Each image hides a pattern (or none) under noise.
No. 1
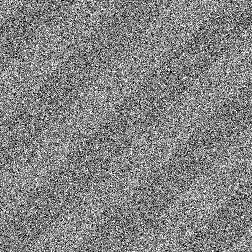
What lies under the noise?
diagonal stripes
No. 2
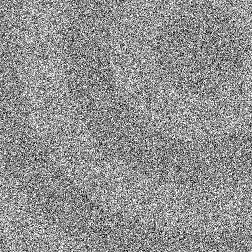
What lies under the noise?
rings round one point
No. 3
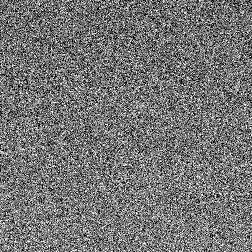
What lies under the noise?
a smooth slope
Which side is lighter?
bottom
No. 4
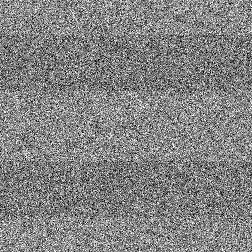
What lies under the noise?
horizontal stripes
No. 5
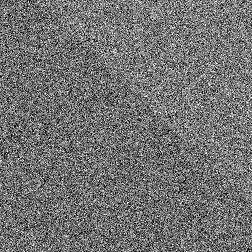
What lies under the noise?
a sharp edge
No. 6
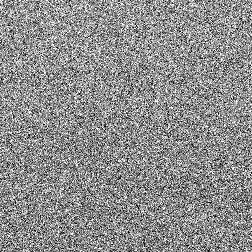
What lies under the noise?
a smooth slope
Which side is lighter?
top
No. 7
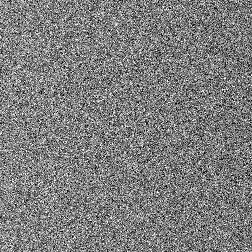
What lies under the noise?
a smooth slope
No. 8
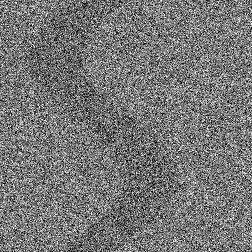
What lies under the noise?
a wavy band
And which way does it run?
top to bottom
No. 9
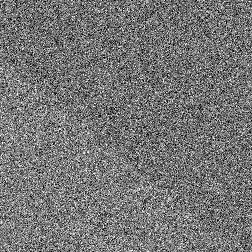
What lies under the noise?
a sharp edge
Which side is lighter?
bottom left
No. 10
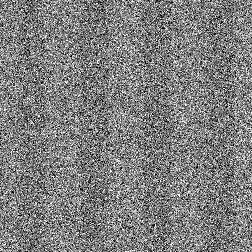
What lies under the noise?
vertical stripes
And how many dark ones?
4
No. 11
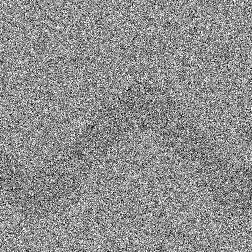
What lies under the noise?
a wavy band
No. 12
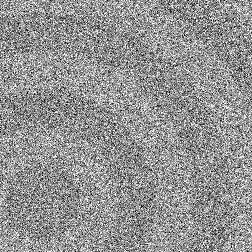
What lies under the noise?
rings round one point
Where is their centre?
bottom left
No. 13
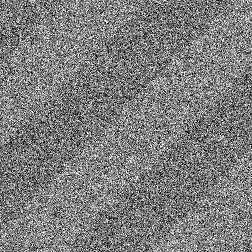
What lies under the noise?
diagonal stripes
